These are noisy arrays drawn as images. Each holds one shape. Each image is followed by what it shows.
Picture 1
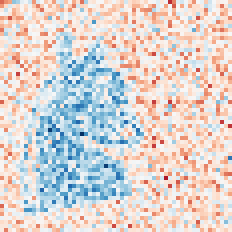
chess knight
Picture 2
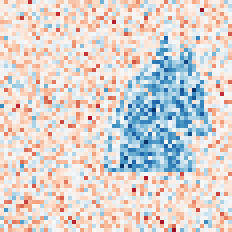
chess knight
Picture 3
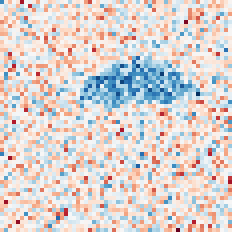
umbrella
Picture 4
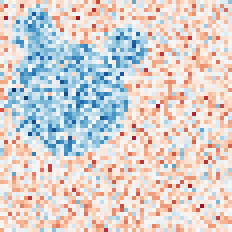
bear's head
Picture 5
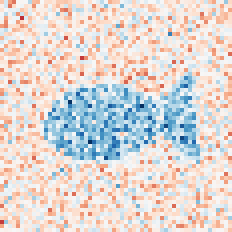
fish
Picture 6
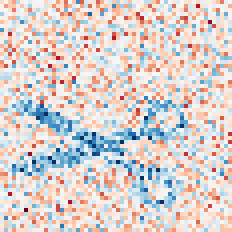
pair of scissors
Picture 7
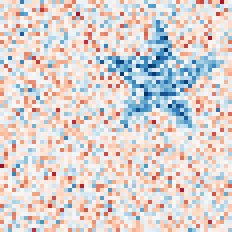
star
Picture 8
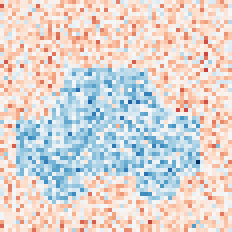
car
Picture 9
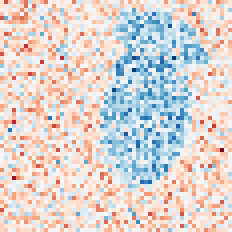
footprint
